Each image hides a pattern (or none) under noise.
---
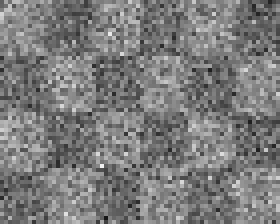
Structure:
a checkerboard
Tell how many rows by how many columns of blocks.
4 by 6
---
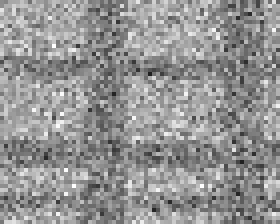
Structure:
bands of rows crossing bands of columns
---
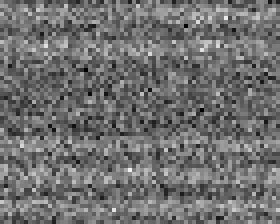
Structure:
bands of rows
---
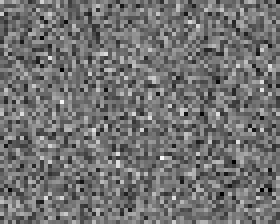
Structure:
only noise
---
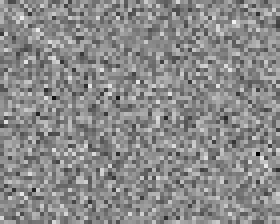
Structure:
only noise
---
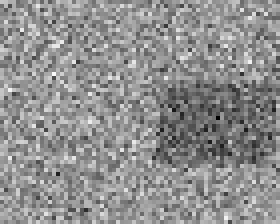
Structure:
one block
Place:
middle right
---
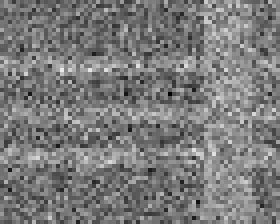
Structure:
bands of rows crossing bands of columns
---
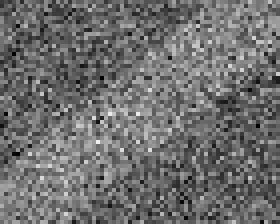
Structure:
a diagonal band
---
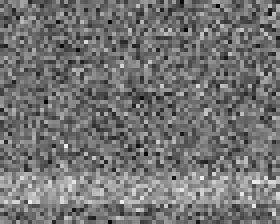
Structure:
one band of rows
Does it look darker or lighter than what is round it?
lighter
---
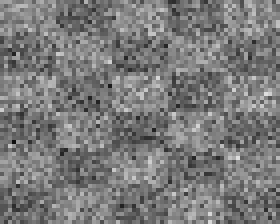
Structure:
a checkerboard
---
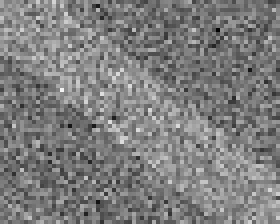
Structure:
a diagonal band
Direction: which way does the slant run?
top left to bottom right
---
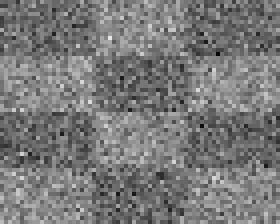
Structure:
a checkerboard
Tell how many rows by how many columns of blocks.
4 by 3
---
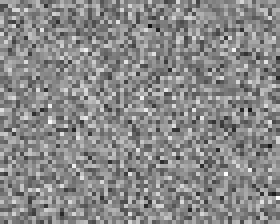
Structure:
only noise
